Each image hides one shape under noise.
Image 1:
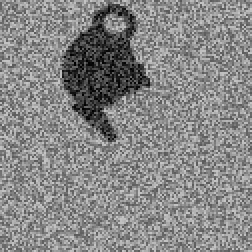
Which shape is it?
teapot
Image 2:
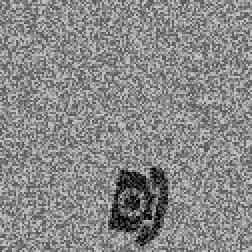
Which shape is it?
telephone
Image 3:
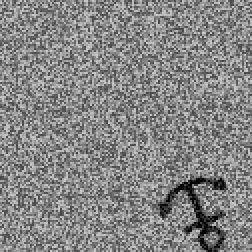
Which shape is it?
anchor
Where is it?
bottom right
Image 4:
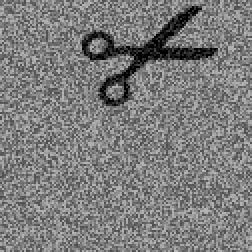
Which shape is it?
pair of scissors
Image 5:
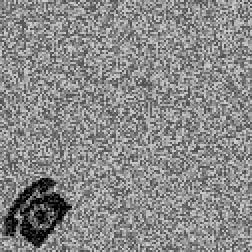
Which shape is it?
telephone
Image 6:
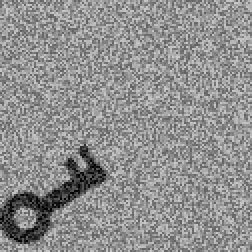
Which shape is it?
key
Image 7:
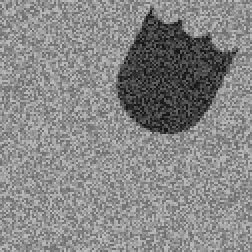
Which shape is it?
ghost
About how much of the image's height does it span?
half
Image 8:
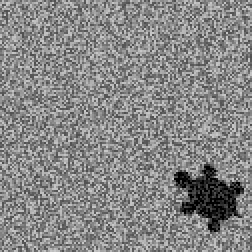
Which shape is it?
turtle
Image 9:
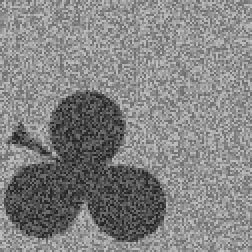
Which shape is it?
club
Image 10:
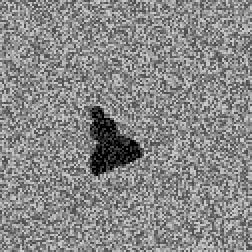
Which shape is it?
chess pawn
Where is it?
centre
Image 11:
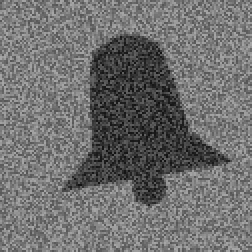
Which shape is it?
bell
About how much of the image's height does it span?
two thirds
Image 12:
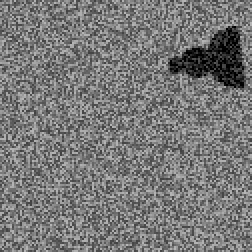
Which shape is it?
chess pawn
